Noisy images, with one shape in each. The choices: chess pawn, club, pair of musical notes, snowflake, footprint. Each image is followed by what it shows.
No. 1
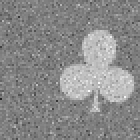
club
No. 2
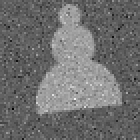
chess pawn
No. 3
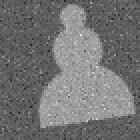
chess pawn
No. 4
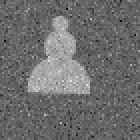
chess pawn
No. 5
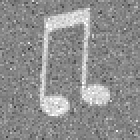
pair of musical notes
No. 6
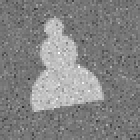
chess pawn
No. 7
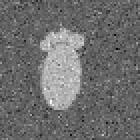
footprint
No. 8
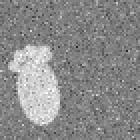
footprint
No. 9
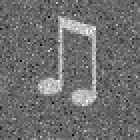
pair of musical notes
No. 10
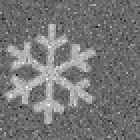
snowflake
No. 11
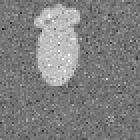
footprint
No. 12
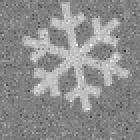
snowflake
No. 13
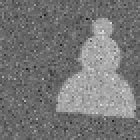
chess pawn
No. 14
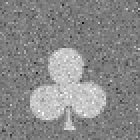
club
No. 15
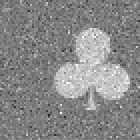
club
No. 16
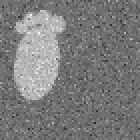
footprint
